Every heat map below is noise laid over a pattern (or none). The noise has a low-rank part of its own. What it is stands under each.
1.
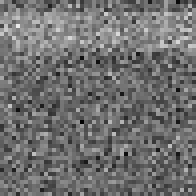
one horizontal stripe
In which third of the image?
top
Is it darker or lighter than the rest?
lighter
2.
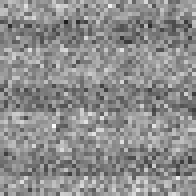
horizontal stripes
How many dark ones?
3
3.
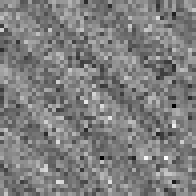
diagonal stripes
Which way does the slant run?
top left to bottom right
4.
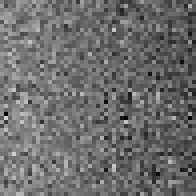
a smooth slope
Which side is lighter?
left
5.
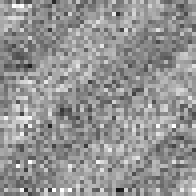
diagonal stripes
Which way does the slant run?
bottom left to top right
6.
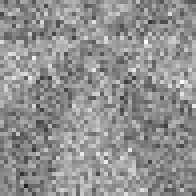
spokes from one point
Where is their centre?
top middle
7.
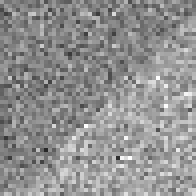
a sharp edge
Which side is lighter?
bottom right
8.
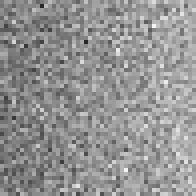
a smooth slope
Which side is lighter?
right
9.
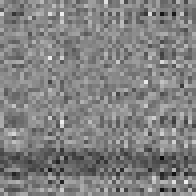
one horizontal stripe
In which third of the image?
bottom
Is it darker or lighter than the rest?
darker
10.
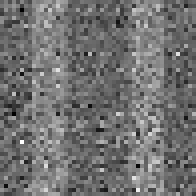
vertical stripes
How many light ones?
2
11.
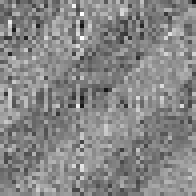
diagonal stripes
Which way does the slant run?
bottom left to top right
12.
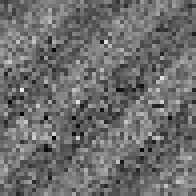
diagonal stripes
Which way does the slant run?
bottom left to top right
